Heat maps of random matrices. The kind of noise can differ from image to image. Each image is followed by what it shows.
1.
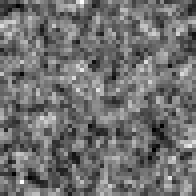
blotchy
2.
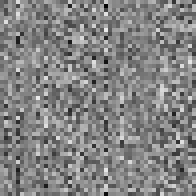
columns of uneven size
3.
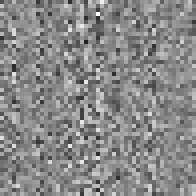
columns of uneven size
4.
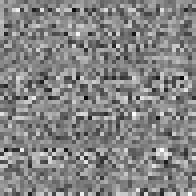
rows of uneven size
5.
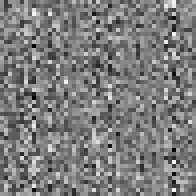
columns of uneven size
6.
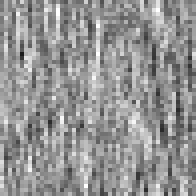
streaked along the columns
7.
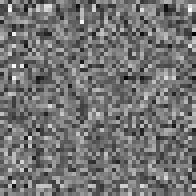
low rank plus noise
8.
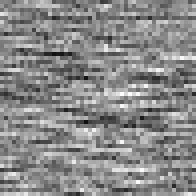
streaked along the rows
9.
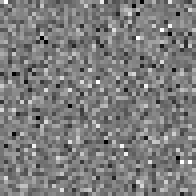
heavy tails
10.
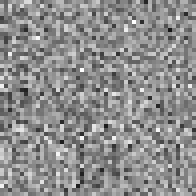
low rank plus noise
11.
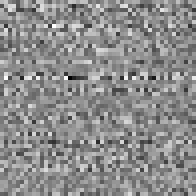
rows of uneven size
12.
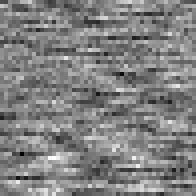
streaked along the rows
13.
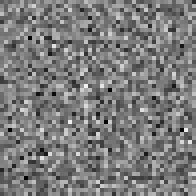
independent entries
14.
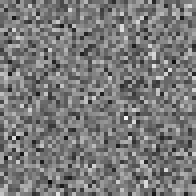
independent entries
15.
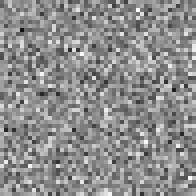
independent entries
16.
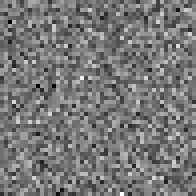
independent entries
